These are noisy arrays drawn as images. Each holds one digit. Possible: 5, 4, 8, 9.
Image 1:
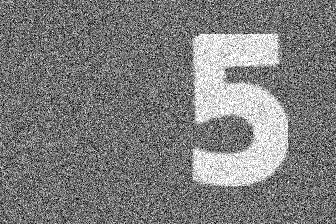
light 5
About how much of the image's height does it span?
two thirds
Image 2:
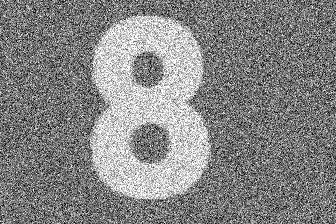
light 8
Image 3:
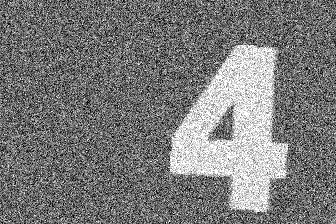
light 4
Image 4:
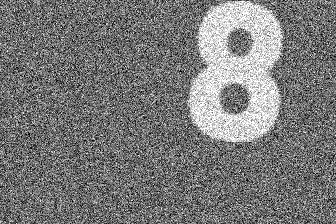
light 8
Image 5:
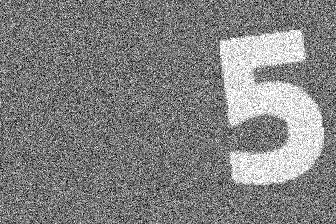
light 5
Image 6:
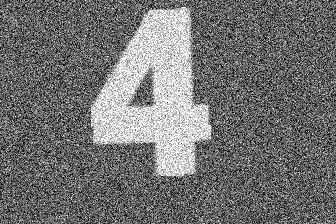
light 4
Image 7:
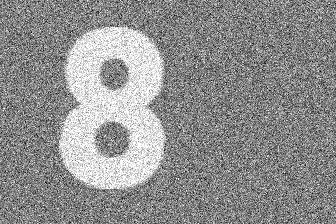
light 8
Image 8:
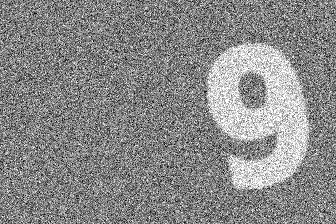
light 9
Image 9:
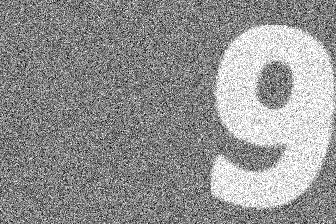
light 9
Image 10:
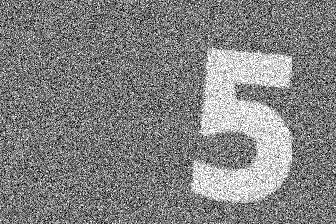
light 5
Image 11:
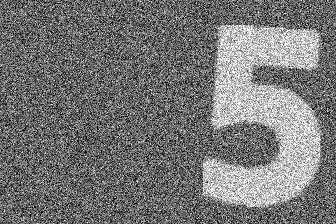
light 5
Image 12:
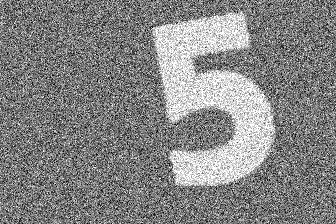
light 5
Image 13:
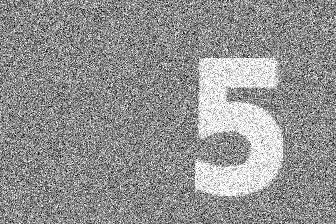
light 5
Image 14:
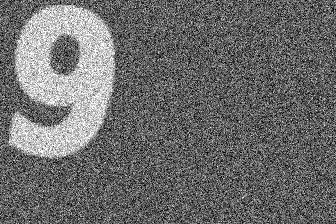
light 9
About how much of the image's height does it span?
two thirds
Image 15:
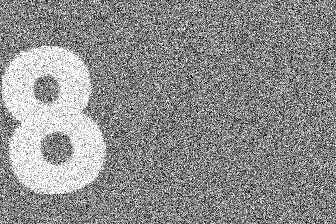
light 8
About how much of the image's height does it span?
two thirds
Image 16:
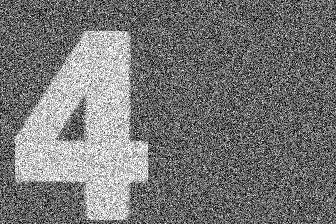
light 4
